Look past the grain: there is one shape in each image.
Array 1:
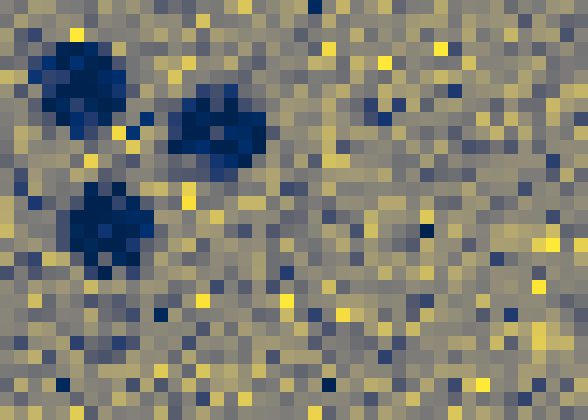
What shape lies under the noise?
three dots
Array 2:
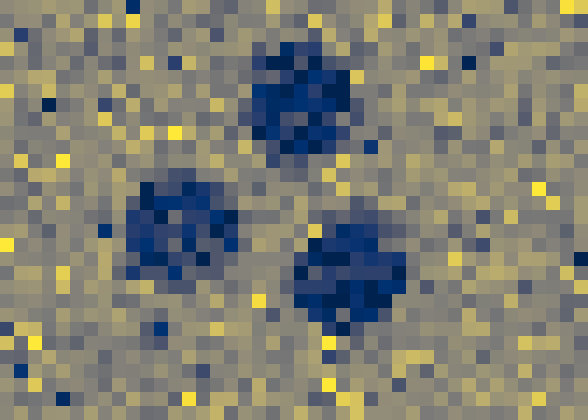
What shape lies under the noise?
three dots
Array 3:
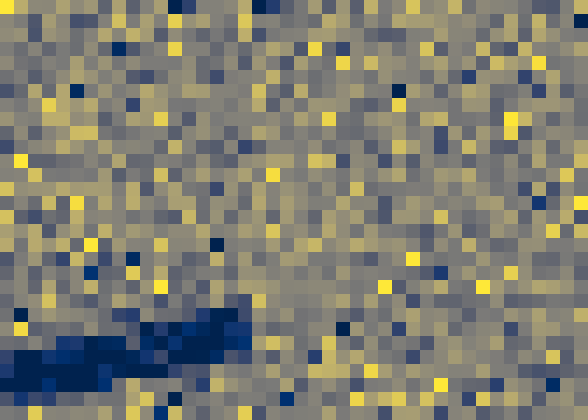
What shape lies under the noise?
bar
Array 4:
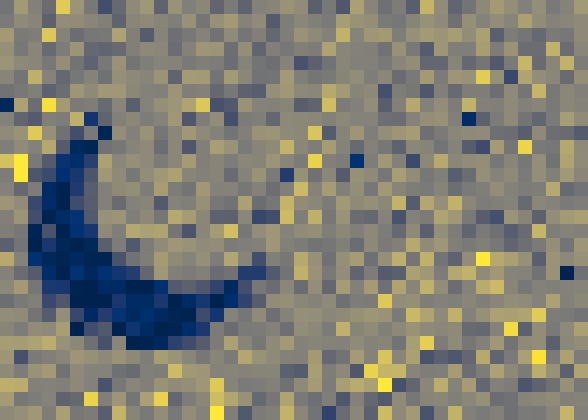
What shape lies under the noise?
crescent
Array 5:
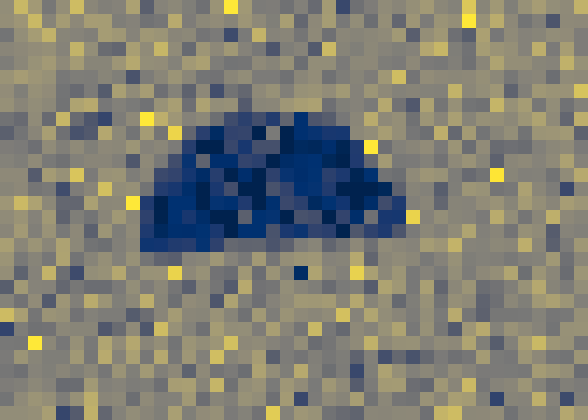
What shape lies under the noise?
half disc
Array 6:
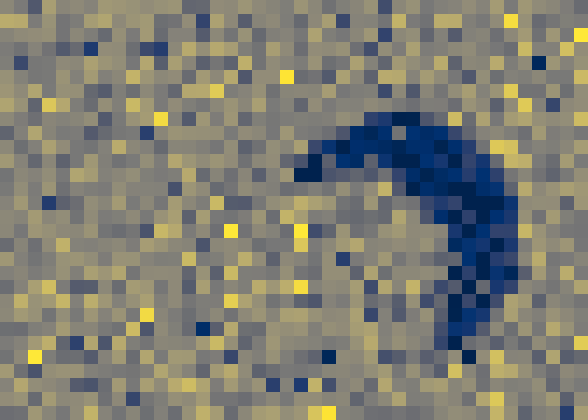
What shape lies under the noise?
crescent
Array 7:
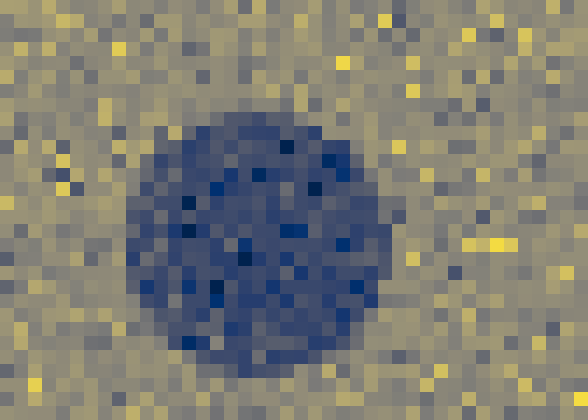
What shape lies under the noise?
disc
